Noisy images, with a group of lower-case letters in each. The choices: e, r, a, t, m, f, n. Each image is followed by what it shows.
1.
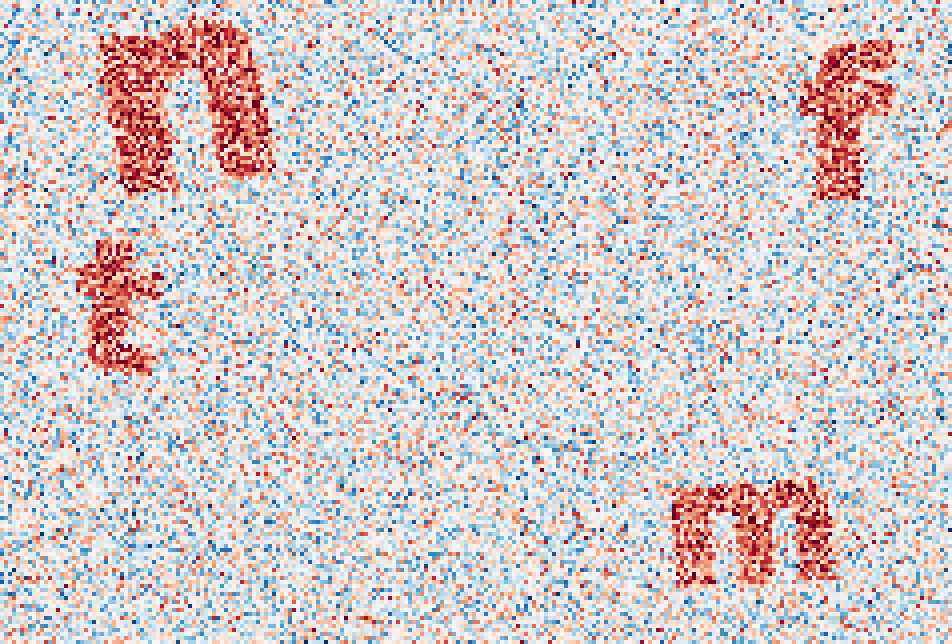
top left: red n; top right: red f; middle left: red t; bottom right: red m
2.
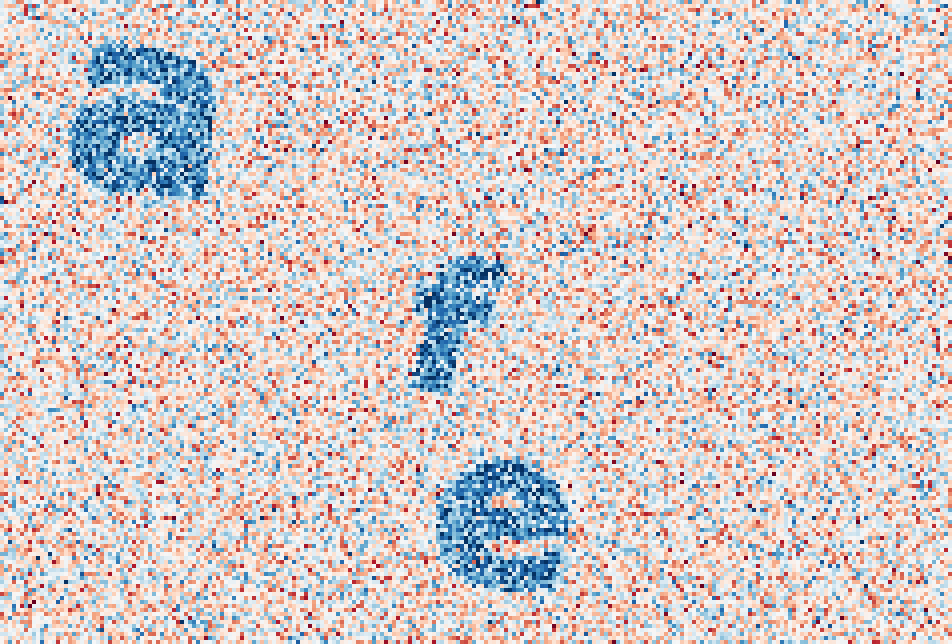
top left: blue a; centre: blue f; bottom middle: blue e
